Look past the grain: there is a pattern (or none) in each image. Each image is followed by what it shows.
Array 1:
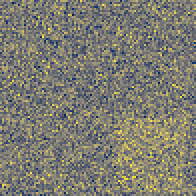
one block
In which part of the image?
bottom right
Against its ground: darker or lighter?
lighter
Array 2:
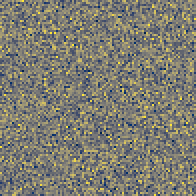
only noise
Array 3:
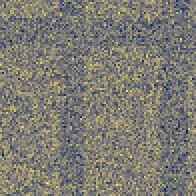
bands of rows crossing bands of columns
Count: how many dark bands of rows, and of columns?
1 and 2
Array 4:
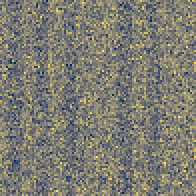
bands of columns
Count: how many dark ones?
5
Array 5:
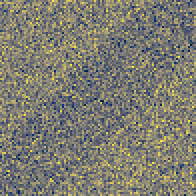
a diagonal band
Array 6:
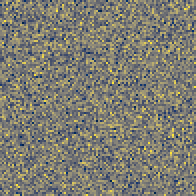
only noise
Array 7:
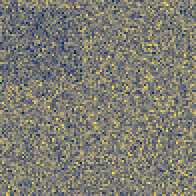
one block
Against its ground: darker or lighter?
darker
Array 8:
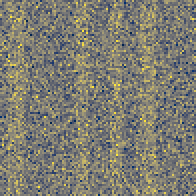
bands of columns
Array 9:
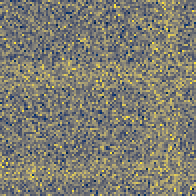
bands of rows crossing bands of columns
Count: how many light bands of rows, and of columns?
2 and 1
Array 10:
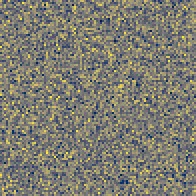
only noise
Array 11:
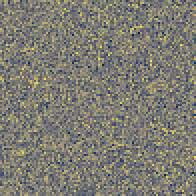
only noise
